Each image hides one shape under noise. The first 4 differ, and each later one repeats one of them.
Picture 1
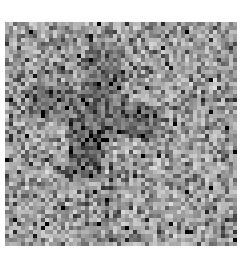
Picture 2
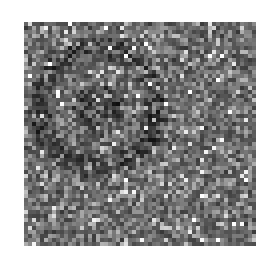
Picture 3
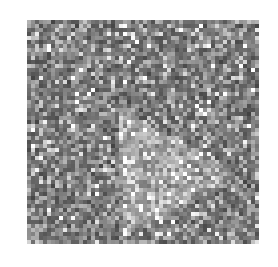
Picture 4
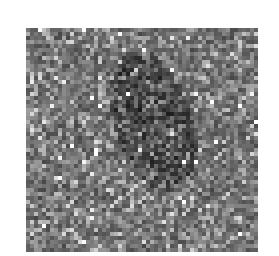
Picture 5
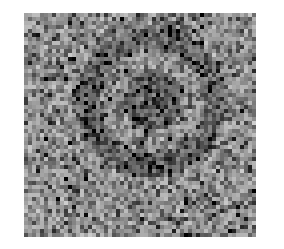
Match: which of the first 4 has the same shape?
2
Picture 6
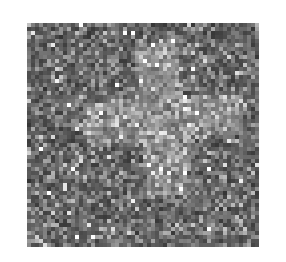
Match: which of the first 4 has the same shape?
1
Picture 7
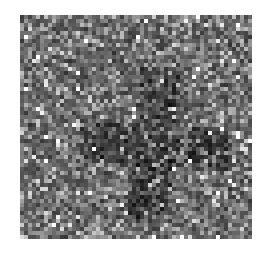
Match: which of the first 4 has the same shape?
1
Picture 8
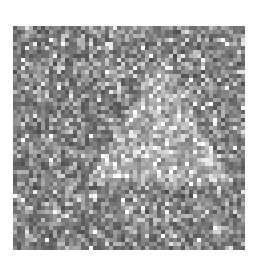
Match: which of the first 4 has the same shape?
3
